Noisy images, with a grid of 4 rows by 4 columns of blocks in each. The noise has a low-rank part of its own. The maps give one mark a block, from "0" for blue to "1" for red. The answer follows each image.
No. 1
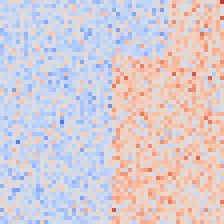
0001
0011
0011
0011
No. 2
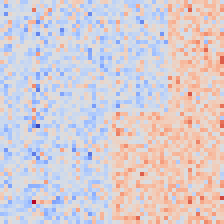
0001
0001
0011
0011
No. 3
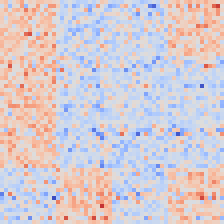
1001
1000
1000
0101
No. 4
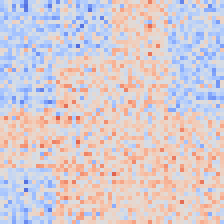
0010
0110
1111
0111
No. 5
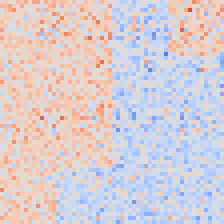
1101
1100
1100
1000
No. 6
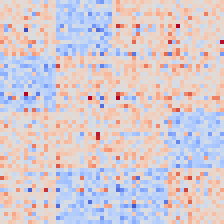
1011
0111
1110
1001
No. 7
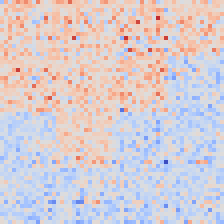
1111
1110
0100
0000
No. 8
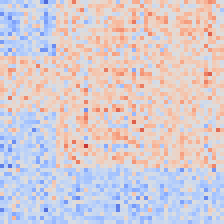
0111
1111
0111
0000
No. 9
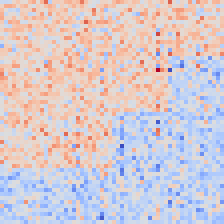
1111
1110
1100
0000
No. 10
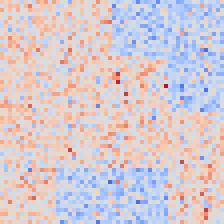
1100
1110
1111
1001
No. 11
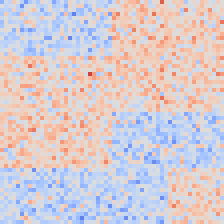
0011
1111
1100
0001
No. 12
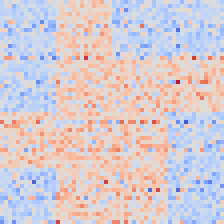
0100
0111
1110
0110
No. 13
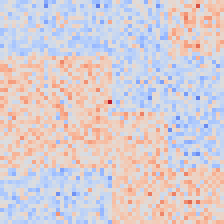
0001
1100
1110
0011
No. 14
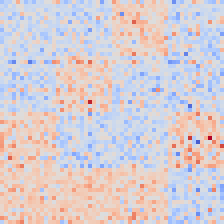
0010
0100
1001
1110
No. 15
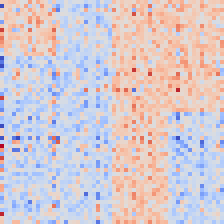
1011
0011
0010
0010
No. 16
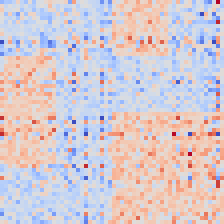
0010
1000
1011
0011
